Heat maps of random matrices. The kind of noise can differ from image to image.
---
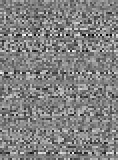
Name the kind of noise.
rows of uneven size
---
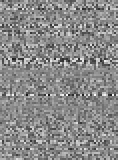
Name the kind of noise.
rows of uneven size
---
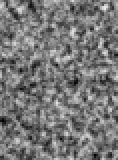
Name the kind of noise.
blotchy
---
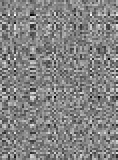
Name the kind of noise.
low rank plus noise
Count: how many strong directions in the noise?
one
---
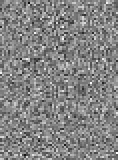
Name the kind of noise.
low rank plus noise
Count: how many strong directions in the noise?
five to eight
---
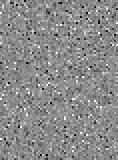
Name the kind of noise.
heavy tails
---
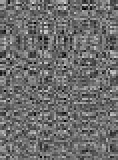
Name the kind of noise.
low rank plus noise
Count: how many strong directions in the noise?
two
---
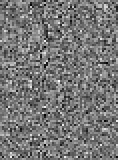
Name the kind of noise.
low rank plus noise
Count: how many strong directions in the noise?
five to eight
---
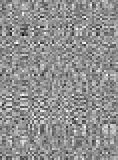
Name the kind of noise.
low rank plus noise
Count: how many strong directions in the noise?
two
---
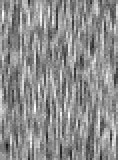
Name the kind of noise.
streaked along the columns
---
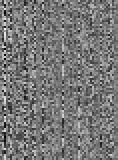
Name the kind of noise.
columns of uneven size
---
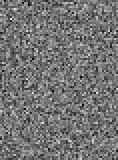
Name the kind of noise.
independent entries
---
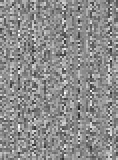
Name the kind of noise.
columns of uneven size
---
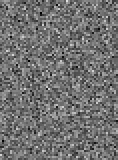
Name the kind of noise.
independent entries
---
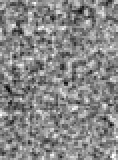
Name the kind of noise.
blotchy
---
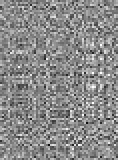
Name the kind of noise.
low rank plus noise
